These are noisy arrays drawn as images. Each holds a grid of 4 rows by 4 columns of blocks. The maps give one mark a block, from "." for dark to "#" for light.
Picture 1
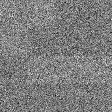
# # . .
# . . .
. # # #
. . . .
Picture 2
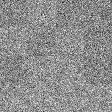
. # . .
# . # .
. # # .
# # # #
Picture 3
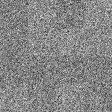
. # . #
. # # #
. . . .
# . # .
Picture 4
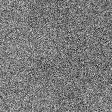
# . . .
# # . .
# . . .
# # . #
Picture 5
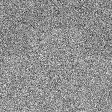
. . . .
. # # .
# # # #
# # # #
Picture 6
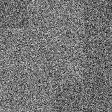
. # # .
# # # .
# # # .
# # . .
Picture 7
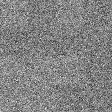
# . # .
. . . .
# # # .
# # . .
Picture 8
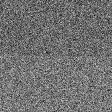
. . . .
. . . .
# # # #
# # # #
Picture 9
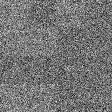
# . # .
# # . .
. . . .
# # . .
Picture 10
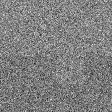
# # # #
# # # #
. . # .
. . . .
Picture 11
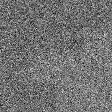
. . . .
. . . #
. # # #
. . # #
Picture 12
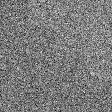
. # # #
. . # #
. . . #
. . . .
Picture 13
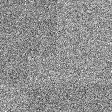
. . # #
. . # #
. # # #
# . . .
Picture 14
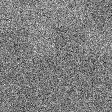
# # # .
. # . #
. . . .
. . . .
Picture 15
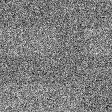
. . . .
# # . #
. . . .
# # # .
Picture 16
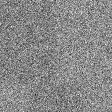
. . # #
. . # #
. . # #
# . . #
